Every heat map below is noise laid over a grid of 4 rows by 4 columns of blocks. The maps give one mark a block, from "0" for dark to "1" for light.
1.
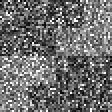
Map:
0 0 0 1
0 0 1 1
1 1 0 0
1 0 0 0
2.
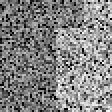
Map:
0 0 0 1
0 0 1 1
0 0 1 1
0 0 1 1
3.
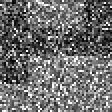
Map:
0 1 1 0
0 0 0 0
0 1 1 1
1 1 1 1
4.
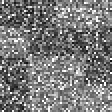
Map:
0 0 1 1
1 0 0 0
0 1 1 0
0 1 1 1
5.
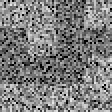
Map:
1 1 0 1
0 1 0 0
0 0 0 1
1 1 1 1
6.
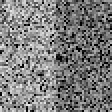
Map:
1 1 0 0
1 1 0 0
1 1 0 0
1 1 0 0
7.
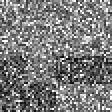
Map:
1 1 1 1
1 1 1 1
0 1 0 0
0 0 1 1
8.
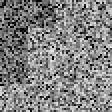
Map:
0 0 1 1
0 1 1 1
0 1 1 1
1 1 1 1
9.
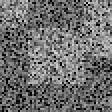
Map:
1 0 0 1
0 1 1 1
0 1 1 0
0 0 0 0
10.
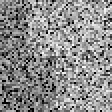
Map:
0 1 1 1
0 1 1 1
0 0 1 1
0 0 1 1
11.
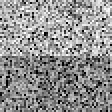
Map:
1 1 1 1
1 1 1 1
0 0 0 0
0 0 0 0
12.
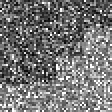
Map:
0 0 0 0
0 0 0 1
0 0 1 1
1 1 1 1
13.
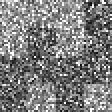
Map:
1 1 1 0
1 0 1 0
0 0 0 0
0 1 0 1
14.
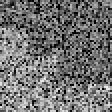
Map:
0 0 0 0
1 0 0 0
1 1 0 0
1 1 1 1
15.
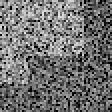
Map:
1 1 1 0
1 1 1 0
1 0 0 0
0 0 0 0
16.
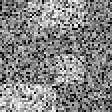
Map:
0 1 1 0
0 0 0 0
0 0 1 0
1 1 0 0
